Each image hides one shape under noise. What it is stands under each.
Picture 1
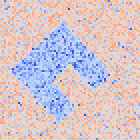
square with a notch
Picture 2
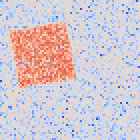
square
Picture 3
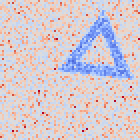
triangle frame
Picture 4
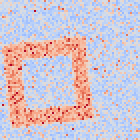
square frame
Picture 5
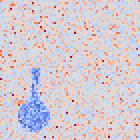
lollipop
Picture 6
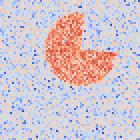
disc with a wedge cut out
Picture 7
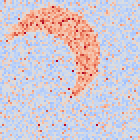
crescent
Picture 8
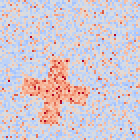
cross
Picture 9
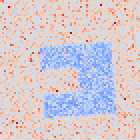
square with a notch
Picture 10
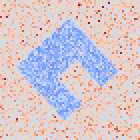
square with a notch
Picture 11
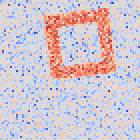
square frame
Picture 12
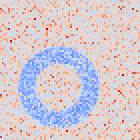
ring
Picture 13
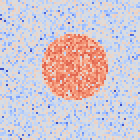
disc
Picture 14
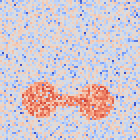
dumbbell
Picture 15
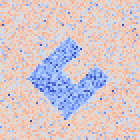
square with a notch
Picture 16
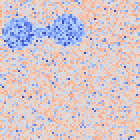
dumbbell
